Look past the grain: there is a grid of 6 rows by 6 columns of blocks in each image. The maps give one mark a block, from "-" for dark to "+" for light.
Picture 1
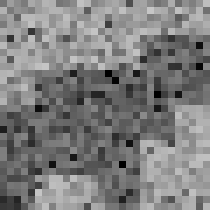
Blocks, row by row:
++++++
++++--
+-----
-----+
----++
-++-++
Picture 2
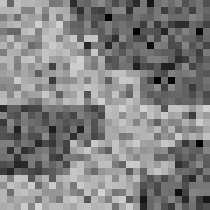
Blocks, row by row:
++----
+++---
++++--
---+++
--+++-
++++--
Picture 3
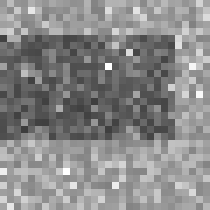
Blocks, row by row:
++++++
-----+
-----+
-----+
++++++
++++++
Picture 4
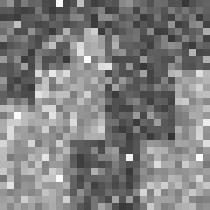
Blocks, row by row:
------
--+---
-++--+
+++--+
++--++
++--++
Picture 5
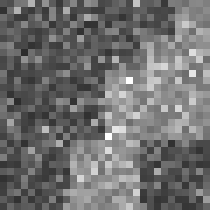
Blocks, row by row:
-----+
----++
---+++
---+++
--++--
--++--
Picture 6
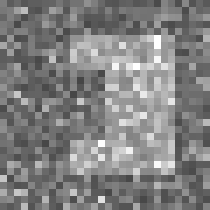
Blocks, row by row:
------
--+++-
---++-
---++-
--+++-
------
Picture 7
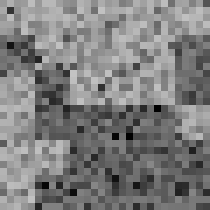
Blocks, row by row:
++++++
-++++-
+-+++-
+----+
++----
+-----
